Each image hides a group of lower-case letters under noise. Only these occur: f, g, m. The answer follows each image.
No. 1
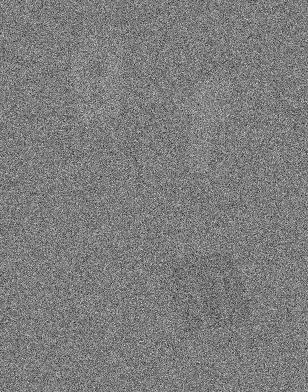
top left: light g; top right: light f; bottom right: dark m
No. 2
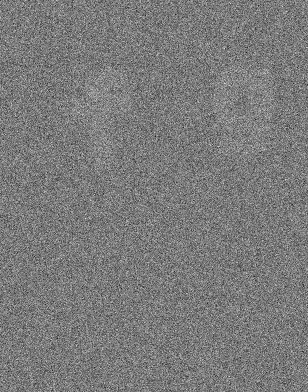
top left: light f; top right: light g
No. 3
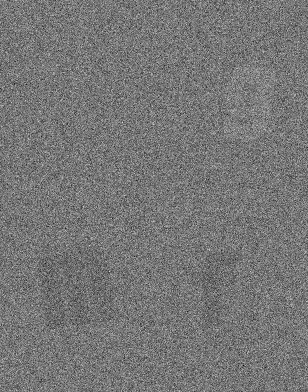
top right: light g; bottom left: dark m; bottom right: dark f
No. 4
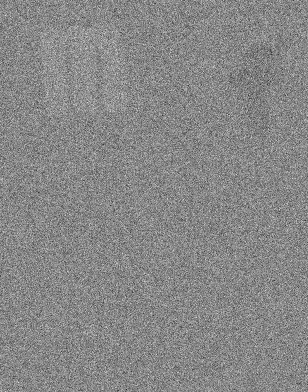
top left: light m; top right: dark f
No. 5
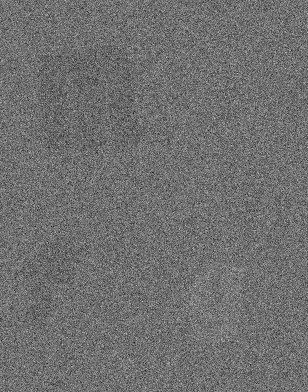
top left: dark m; bottom left: dark f; bottom right: light g
